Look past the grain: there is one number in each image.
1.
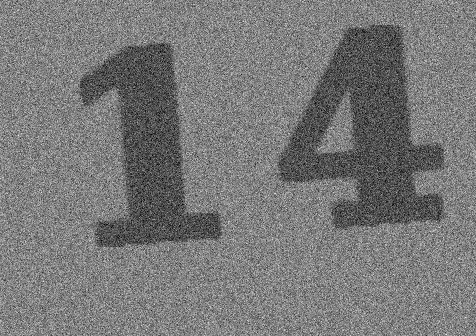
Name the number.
14
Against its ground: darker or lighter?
darker
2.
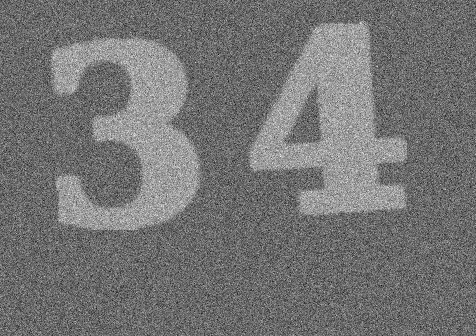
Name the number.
34
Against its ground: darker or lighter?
lighter
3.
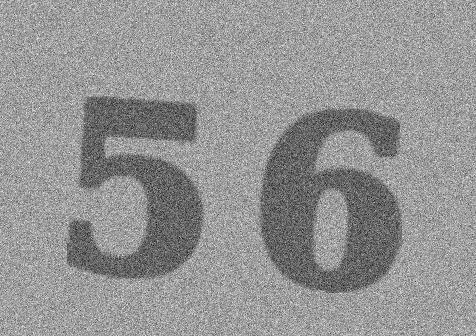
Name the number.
56
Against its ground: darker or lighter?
darker
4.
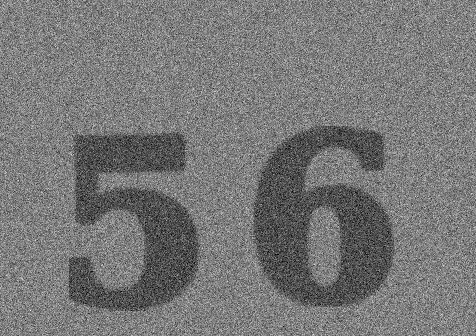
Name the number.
56
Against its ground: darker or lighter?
darker
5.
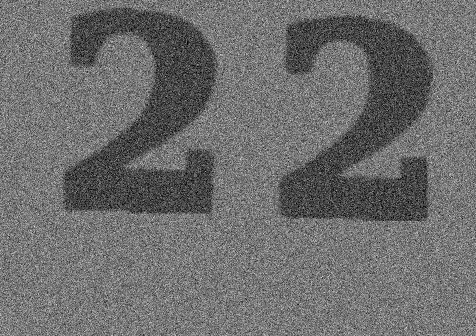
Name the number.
22
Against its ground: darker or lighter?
darker
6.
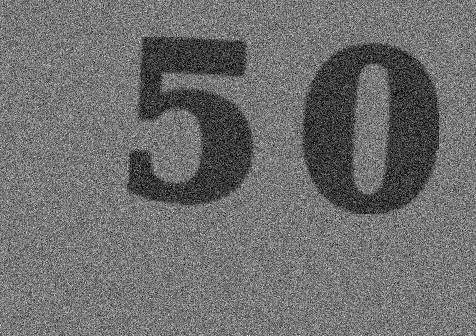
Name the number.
50
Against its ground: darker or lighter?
darker
